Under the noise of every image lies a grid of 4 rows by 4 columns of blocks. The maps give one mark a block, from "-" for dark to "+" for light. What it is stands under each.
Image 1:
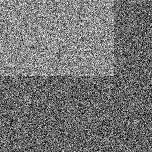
+++-
+++-
----
----
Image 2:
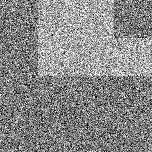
-++-
-+++
----
----
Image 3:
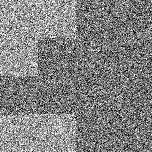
++--
+---
----
++--
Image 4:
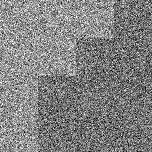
+++-
++--
+---
+---
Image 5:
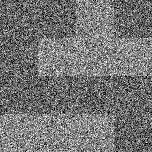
--+-
-+++
----
+++-
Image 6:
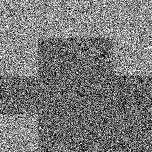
++++
+--+
----
+---
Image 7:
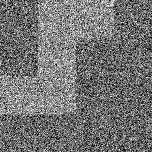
-++-
-+--
++--
----
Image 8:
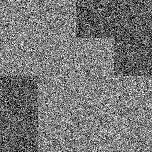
++--
+++-
-+++
-+++
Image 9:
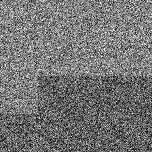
++++
++++
+---
----
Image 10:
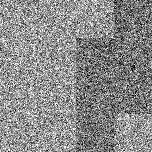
+++-
++--
++--
++-+
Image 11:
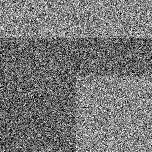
++++
----
--++
--++
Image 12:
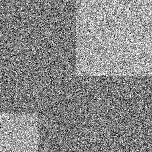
--++
--++
----
+---
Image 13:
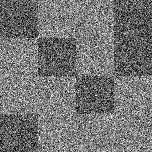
-++-
+-+-
++-+
-+++
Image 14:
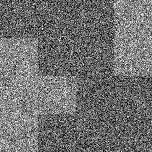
---+
+--+
++--
+---
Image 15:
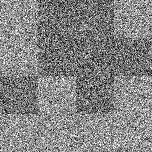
+--+
+---
-+-+
++++
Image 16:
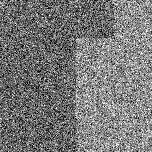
---+
--++
--++
--++
